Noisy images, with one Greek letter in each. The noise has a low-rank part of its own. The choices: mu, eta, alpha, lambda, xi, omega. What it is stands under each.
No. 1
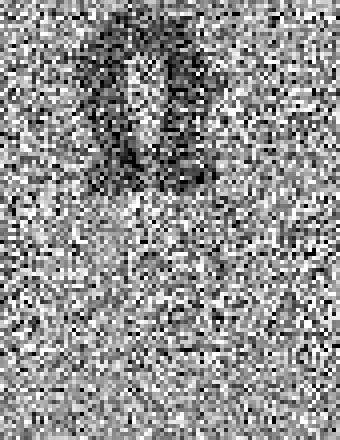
omega
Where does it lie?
top middle
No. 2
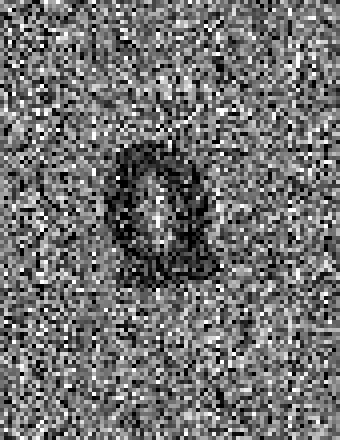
omega
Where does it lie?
centre
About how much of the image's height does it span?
a third
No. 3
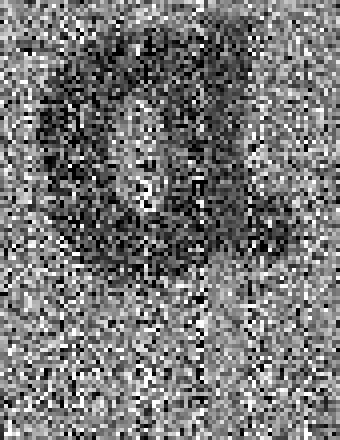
alpha
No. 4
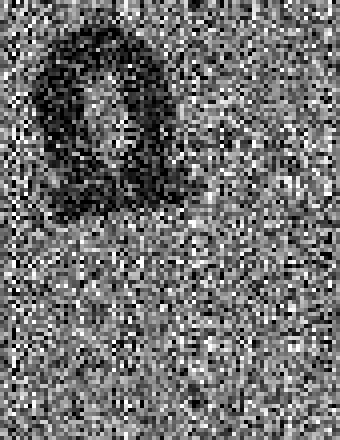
omega
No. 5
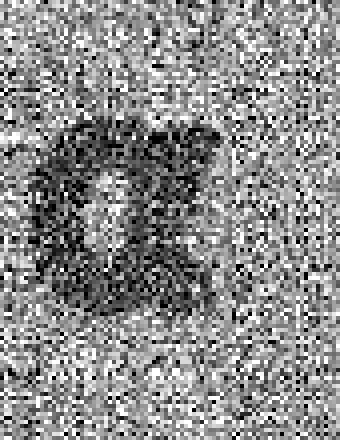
alpha
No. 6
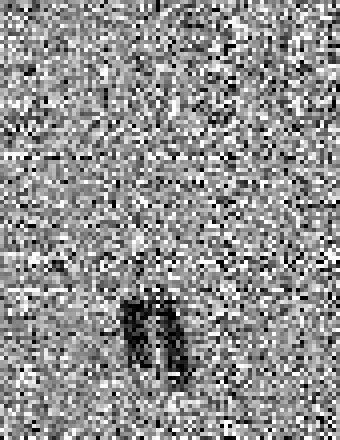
eta
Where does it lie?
bottom middle
